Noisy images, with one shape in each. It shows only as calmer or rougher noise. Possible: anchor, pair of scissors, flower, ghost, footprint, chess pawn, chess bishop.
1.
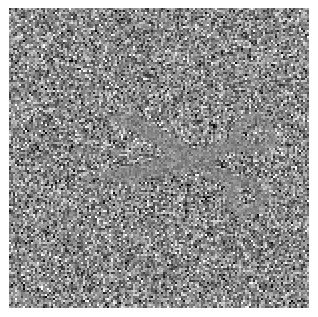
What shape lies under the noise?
pair of scissors
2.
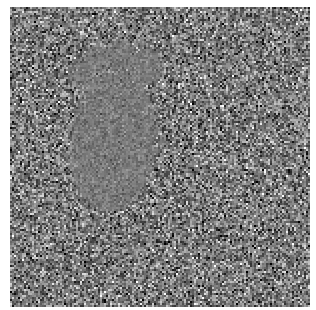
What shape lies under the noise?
footprint
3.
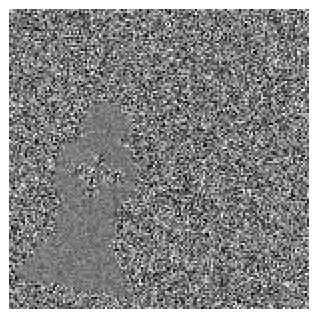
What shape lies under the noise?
chess bishop
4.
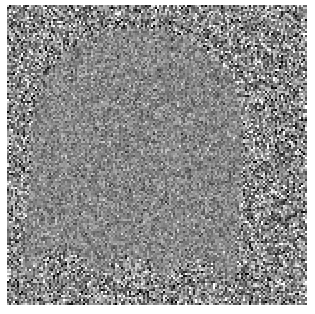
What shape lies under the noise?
ghost
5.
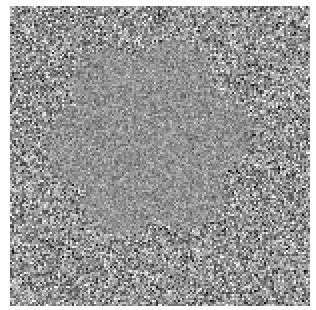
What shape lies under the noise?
flower
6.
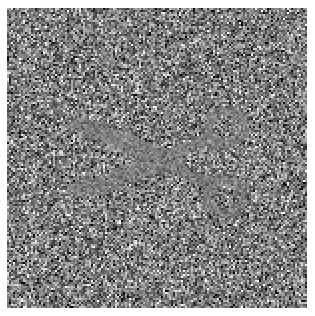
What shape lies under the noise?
pair of scissors
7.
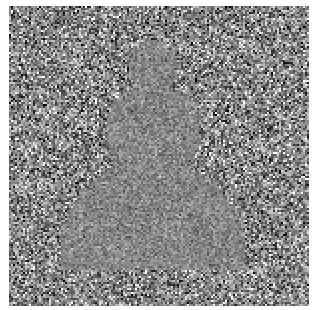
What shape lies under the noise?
chess pawn
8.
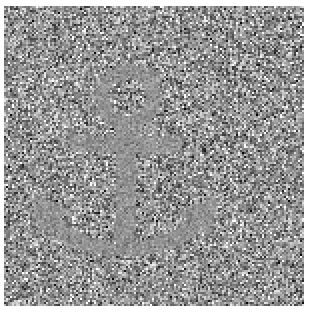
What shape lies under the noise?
anchor
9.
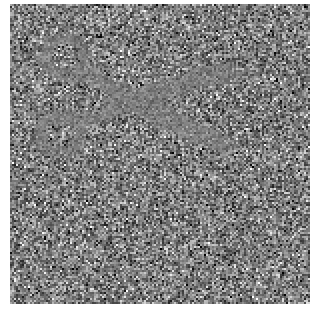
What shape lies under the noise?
pair of scissors
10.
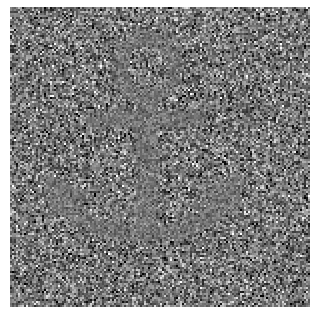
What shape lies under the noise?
anchor
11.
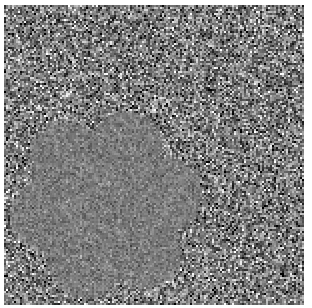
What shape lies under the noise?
flower
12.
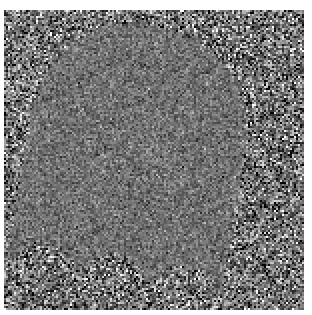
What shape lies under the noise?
ghost
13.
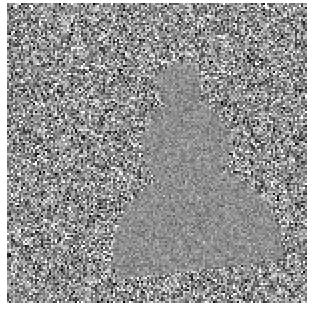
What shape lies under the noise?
chess pawn
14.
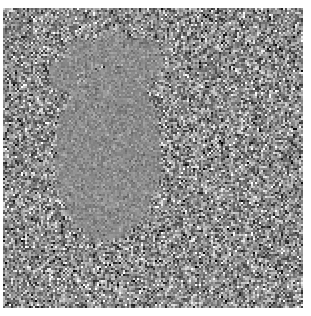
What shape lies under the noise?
footprint
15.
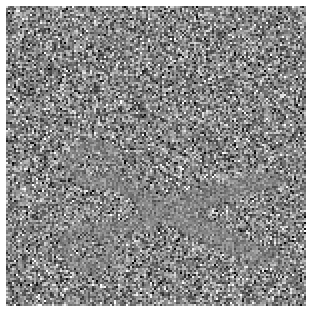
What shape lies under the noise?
pair of scissors
